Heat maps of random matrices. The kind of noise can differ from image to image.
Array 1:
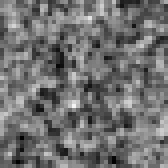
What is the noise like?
blotchy
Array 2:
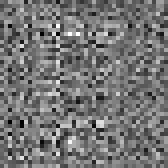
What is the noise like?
low rank plus noise
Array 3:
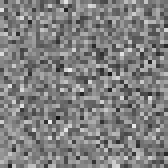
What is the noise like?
independent entries
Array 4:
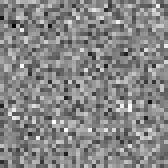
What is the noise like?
independent entries
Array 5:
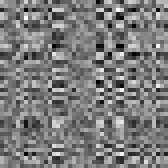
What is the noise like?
low rank plus noise
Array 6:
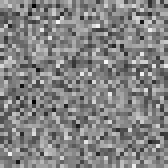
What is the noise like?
independent entries
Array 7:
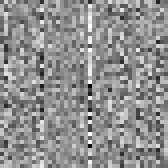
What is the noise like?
columns of uneven size
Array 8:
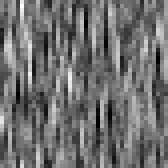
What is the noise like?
streaked along the columns
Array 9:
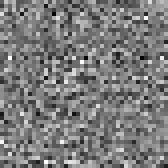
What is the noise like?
low rank plus noise
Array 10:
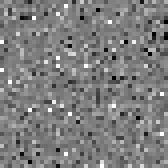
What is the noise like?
heavy tails
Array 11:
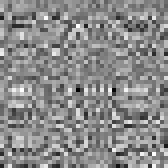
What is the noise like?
low rank plus noise
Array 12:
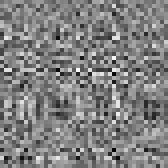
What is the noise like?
low rank plus noise
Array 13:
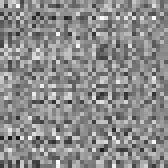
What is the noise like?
low rank plus noise
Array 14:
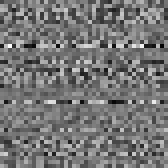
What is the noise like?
rows of uneven size
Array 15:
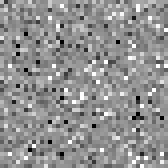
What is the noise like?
heavy tails
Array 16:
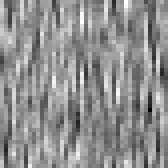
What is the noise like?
streaked along the columns
